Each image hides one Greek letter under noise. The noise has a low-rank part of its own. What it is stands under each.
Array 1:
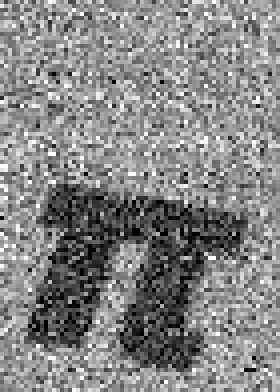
dark pi
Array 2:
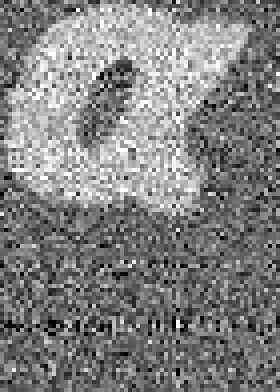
light alpha
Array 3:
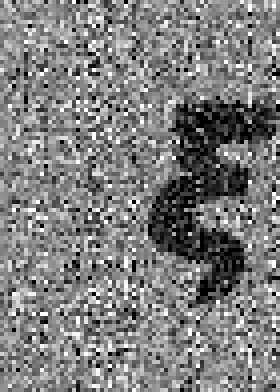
dark xi
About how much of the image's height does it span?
half
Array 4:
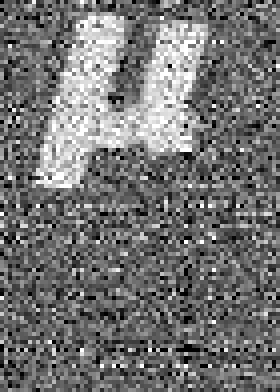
light mu
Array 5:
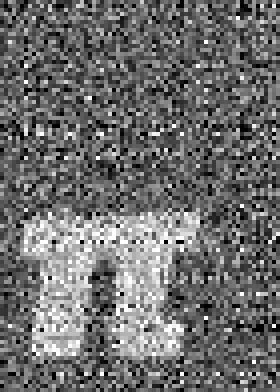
light pi
